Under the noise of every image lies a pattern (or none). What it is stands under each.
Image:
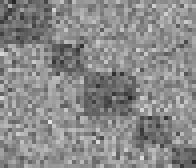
blocks along the diagonal
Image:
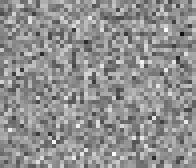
only noise
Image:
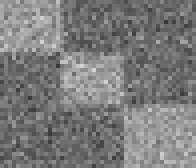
blocks along the diagonal
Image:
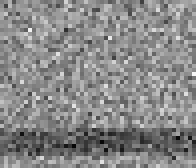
one band of rows
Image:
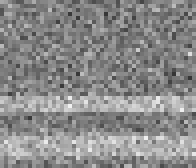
bands of rows
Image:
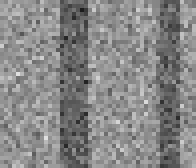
bands of columns
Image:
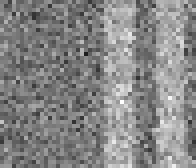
bands of columns
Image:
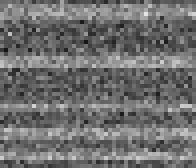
bands of rows
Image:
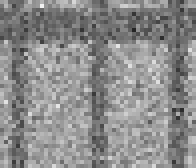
bands of rows crossing bands of columns
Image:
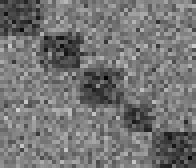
blocks along the diagonal
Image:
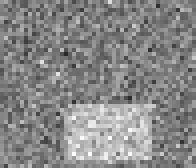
one block
